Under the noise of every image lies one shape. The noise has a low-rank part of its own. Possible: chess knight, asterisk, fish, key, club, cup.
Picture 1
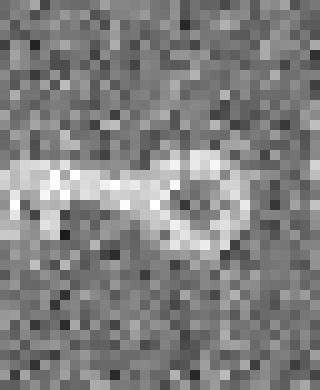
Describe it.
light key
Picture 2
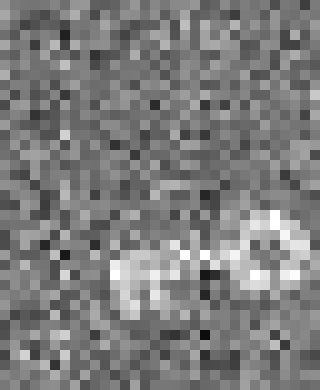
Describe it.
light key
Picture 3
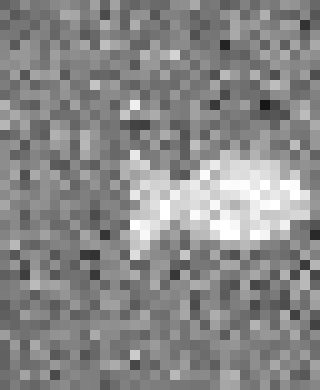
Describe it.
light fish
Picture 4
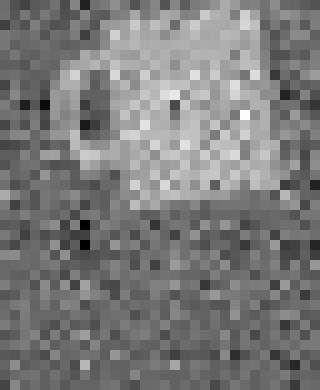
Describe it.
light cup
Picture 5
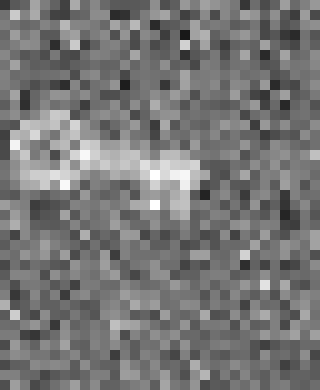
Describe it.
light key
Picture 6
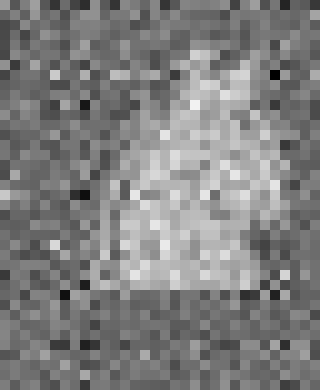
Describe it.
light chess knight
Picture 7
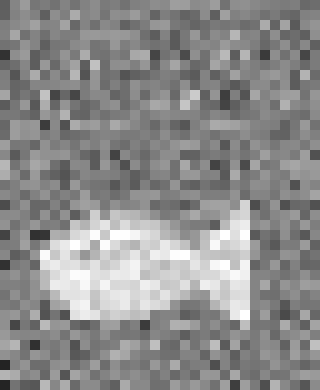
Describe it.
light fish
